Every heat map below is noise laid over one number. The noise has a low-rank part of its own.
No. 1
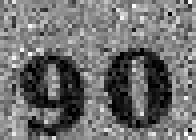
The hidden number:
90
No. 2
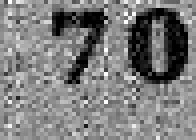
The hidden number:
70
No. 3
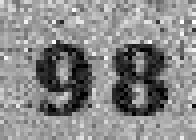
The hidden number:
98
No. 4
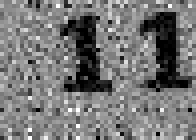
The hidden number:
11
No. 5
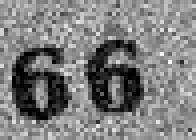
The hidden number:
66
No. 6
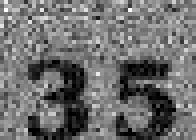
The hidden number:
35
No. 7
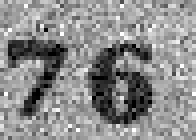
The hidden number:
76
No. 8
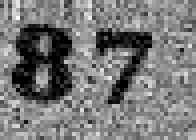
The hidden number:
87
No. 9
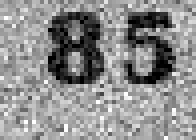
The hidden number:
85
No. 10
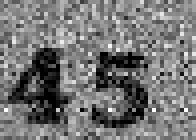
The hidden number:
45
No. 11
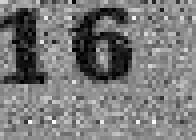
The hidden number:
16
